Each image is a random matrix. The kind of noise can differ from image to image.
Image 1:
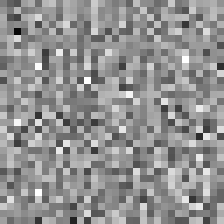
low rank plus noise
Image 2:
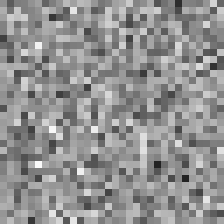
independent entries
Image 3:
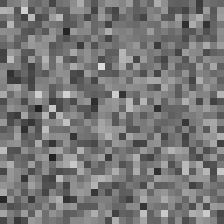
independent entries
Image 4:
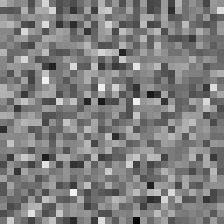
low rank plus noise
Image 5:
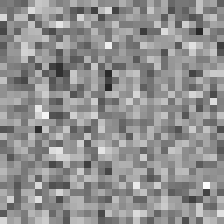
low rank plus noise
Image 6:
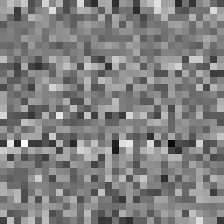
rows of uneven size
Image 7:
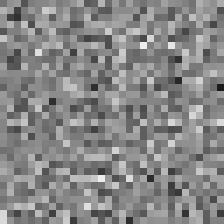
low rank plus noise
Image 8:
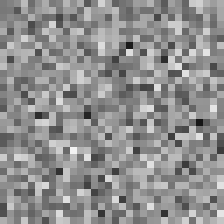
independent entries
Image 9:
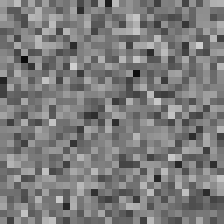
independent entries
